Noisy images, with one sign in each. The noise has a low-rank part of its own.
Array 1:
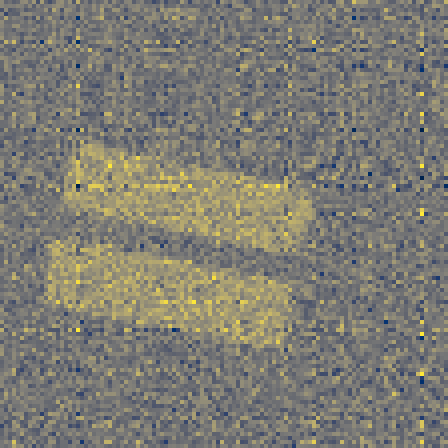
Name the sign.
equals sign
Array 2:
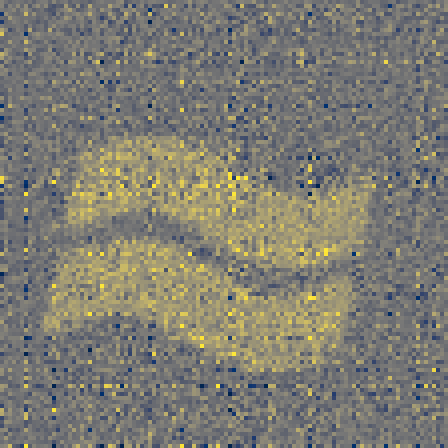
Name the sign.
approximately sign
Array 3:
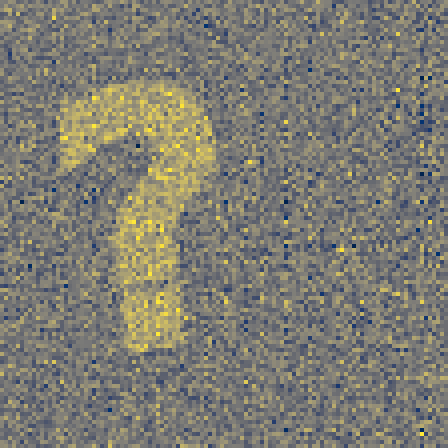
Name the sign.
question mark
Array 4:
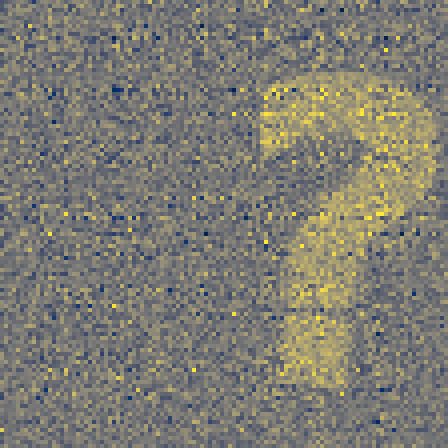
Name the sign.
question mark
